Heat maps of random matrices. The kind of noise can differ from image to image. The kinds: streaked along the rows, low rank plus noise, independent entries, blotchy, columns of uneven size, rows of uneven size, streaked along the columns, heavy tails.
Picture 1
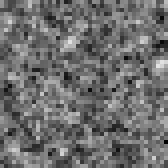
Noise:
blotchy
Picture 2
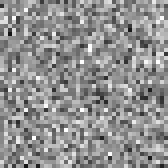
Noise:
low rank plus noise
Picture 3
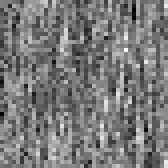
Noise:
streaked along the columns
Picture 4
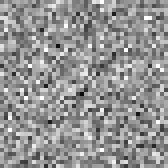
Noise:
independent entries
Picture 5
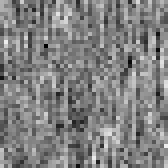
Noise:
streaked along the columns
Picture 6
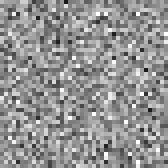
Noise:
independent entries
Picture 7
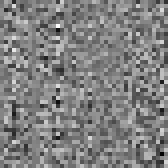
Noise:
columns of uneven size
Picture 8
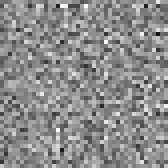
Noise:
low rank plus noise
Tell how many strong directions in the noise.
one
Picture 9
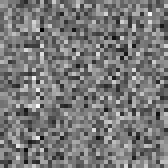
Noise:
low rank plus noise
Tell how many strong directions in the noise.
one
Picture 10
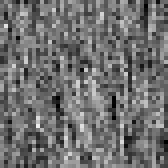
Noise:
streaked along the columns
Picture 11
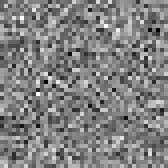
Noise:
low rank plus noise
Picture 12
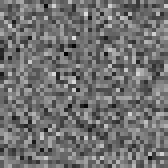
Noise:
independent entries
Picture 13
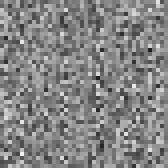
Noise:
columns of uneven size
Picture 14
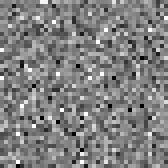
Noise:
heavy tails
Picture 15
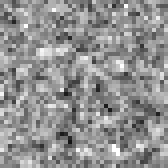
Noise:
blotchy
